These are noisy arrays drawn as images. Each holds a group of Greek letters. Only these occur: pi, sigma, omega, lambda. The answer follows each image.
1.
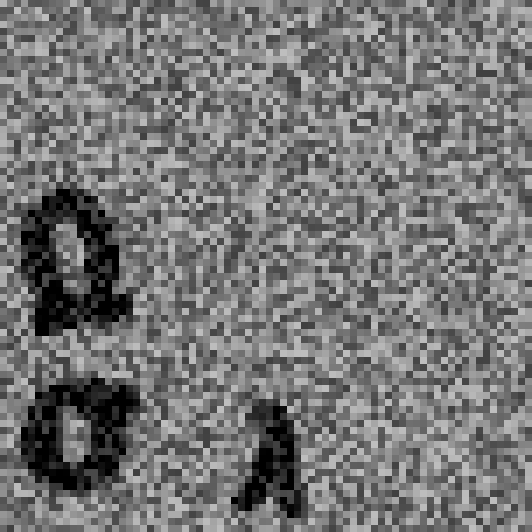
middle left: omega; bottom left: sigma; bottom middle: lambda
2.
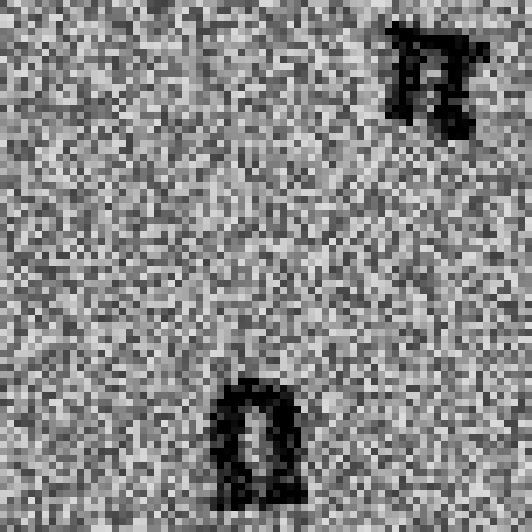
top right: pi; bottom middle: omega
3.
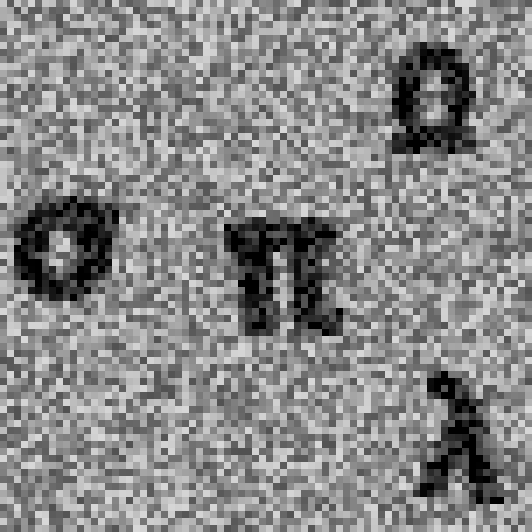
top right: omega; middle left: sigma; centre: pi; bottom right: lambda
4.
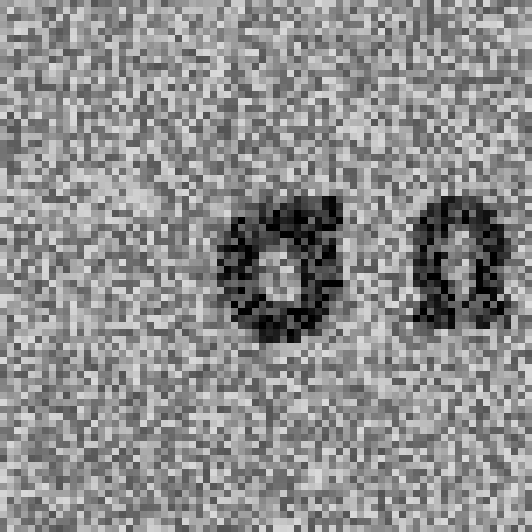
centre: sigma; middle right: omega
